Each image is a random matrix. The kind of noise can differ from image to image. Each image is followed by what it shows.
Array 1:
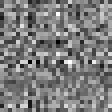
low rank plus noise
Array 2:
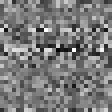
rows of uneven size
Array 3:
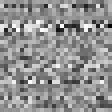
rows of uneven size
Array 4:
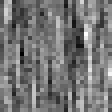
streaked along the columns
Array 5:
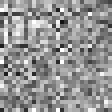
low rank plus noise
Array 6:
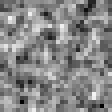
blotchy
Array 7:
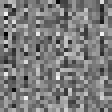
columns of uneven size
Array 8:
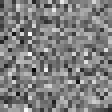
low rank plus noise
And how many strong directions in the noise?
five to eight
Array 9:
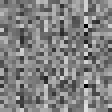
columns of uneven size
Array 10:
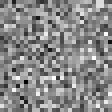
independent entries
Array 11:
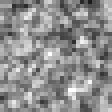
blotchy
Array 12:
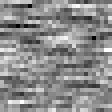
streaked along the rows
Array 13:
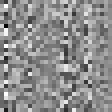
columns of uneven size
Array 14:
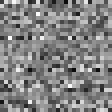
rows of uneven size
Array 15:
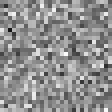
independent entries
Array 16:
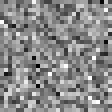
independent entries
